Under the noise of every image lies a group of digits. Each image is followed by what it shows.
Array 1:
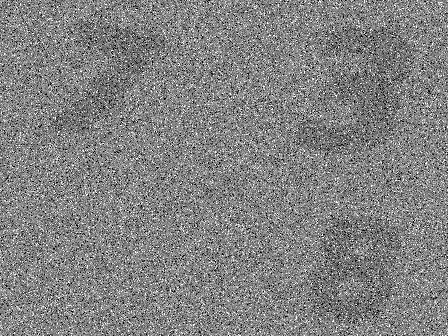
top left: 7; top right: 3; bottom right: 8
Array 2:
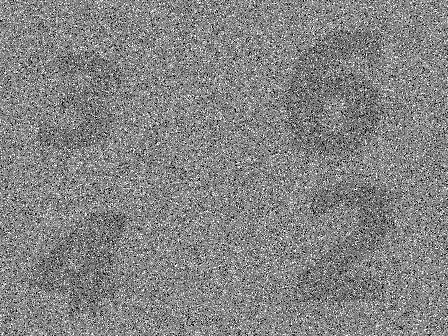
top left: 3; top right: 6; bottom left: 4; bottom right: 2
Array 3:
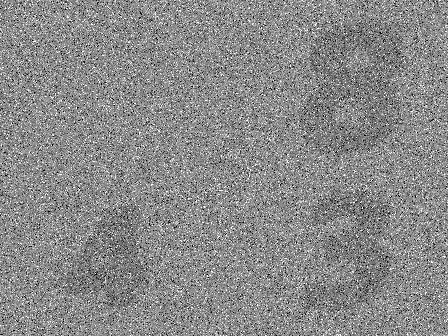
top right: 8; bottom left: 4; bottom right: 3
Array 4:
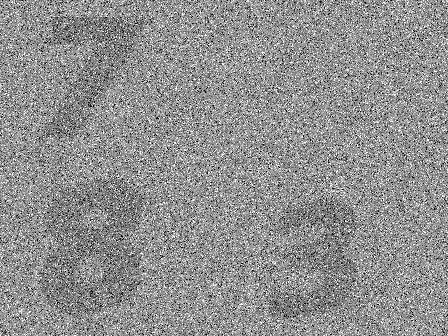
top left: 7; bottom left: 8; bottom right: 3
